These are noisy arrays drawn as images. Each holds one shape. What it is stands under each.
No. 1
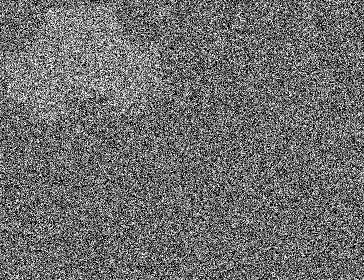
car
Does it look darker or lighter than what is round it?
lighter
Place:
top left
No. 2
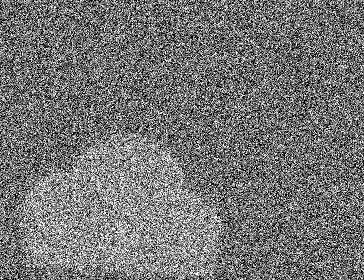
cloud
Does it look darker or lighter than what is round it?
lighter
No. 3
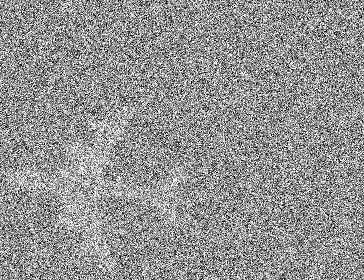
airplane
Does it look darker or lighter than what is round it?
lighter
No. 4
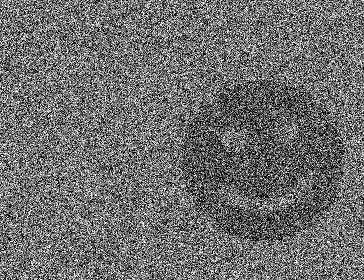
smiling face
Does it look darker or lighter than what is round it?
darker
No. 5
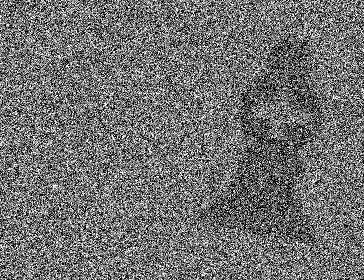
chess bishop
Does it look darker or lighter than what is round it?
darker
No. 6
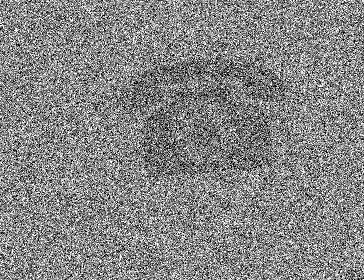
telephone
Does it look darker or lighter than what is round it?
darker
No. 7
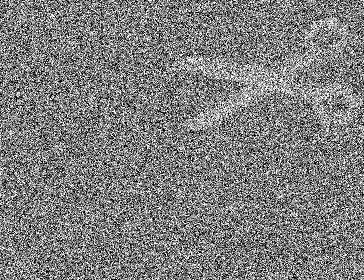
pair of scissors
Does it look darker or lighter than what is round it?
lighter
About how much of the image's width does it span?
half
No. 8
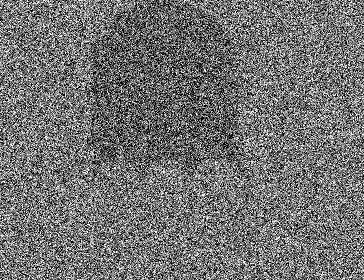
ghost
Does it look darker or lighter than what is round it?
darker
